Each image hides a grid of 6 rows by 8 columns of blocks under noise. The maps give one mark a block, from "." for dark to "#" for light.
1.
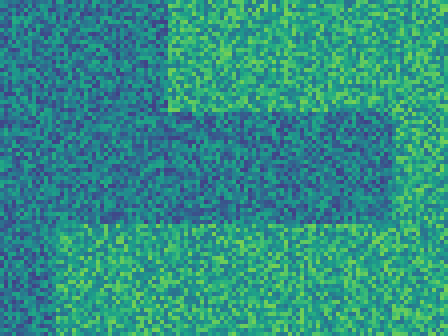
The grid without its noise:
. . . # # # # #
. . . # # # # #
. . . . . . . #
. . . . . . . #
. # # # # # # #
. # # # # # # #
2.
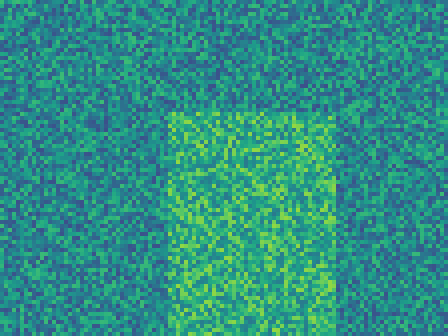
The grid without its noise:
. . . . . . . .
. . . . . . . .
. . . # # # . .
. . . # # # . .
. . . # # # . .
. . . # # # . .
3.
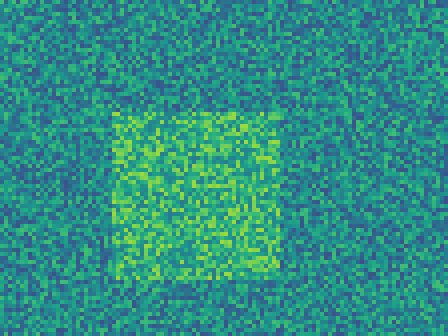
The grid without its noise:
. . . . . . . .
. . . . . . . .
. . # # # . . .
. . # # # . . .
. . # # # . . .
. . . . . . . .
